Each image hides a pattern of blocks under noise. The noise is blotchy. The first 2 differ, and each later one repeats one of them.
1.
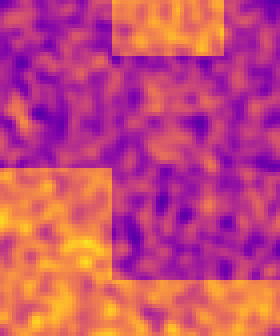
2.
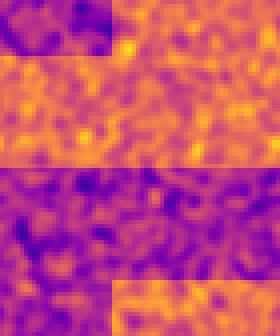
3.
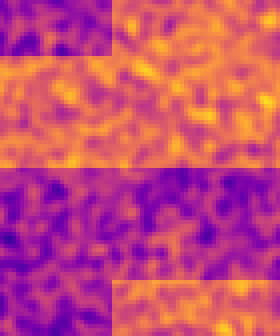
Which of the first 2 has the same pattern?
2
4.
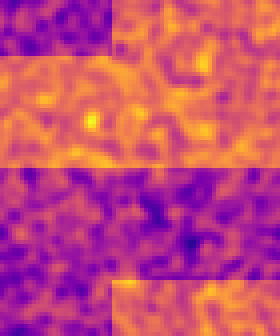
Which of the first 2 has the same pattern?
2
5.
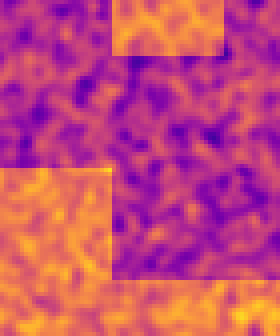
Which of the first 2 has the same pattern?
1
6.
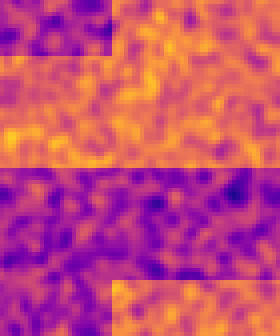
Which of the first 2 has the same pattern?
2
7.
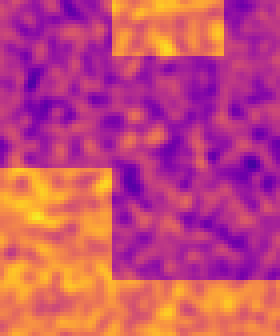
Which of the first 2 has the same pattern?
1
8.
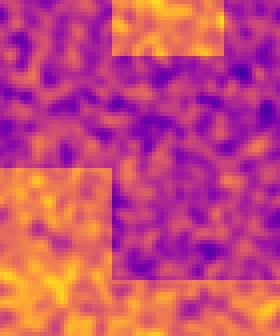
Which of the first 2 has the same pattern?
1
